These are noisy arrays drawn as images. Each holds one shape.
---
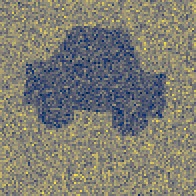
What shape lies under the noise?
car
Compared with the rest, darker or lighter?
darker
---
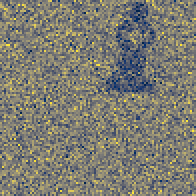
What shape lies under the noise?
chess bishop
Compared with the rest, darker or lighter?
darker
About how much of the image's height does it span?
half
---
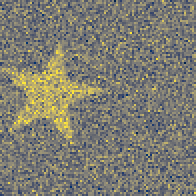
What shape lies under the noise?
star
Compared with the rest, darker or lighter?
lighter
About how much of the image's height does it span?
half
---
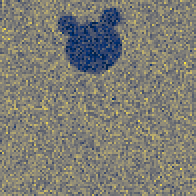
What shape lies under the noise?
bear's head
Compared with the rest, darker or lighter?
darker
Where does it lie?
top middle
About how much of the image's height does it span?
a third
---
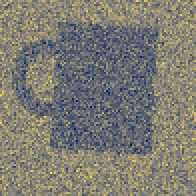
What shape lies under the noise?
cup
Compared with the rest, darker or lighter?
darker
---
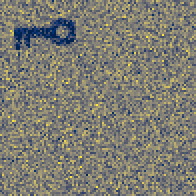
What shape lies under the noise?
key
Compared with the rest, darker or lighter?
darker
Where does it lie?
top left
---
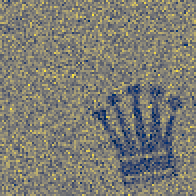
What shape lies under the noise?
chess queen
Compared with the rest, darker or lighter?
darker
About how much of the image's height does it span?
half
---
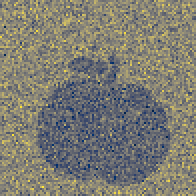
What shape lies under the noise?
apple
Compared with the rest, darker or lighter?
darker
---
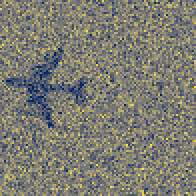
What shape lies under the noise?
airplane
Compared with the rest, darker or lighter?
darker
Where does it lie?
middle left
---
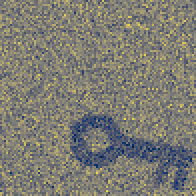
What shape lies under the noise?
key
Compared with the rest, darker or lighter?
darker
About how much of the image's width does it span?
two thirds
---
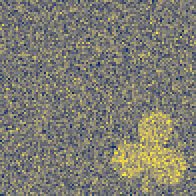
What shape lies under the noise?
club
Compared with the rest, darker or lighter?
lighter
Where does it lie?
bottom right
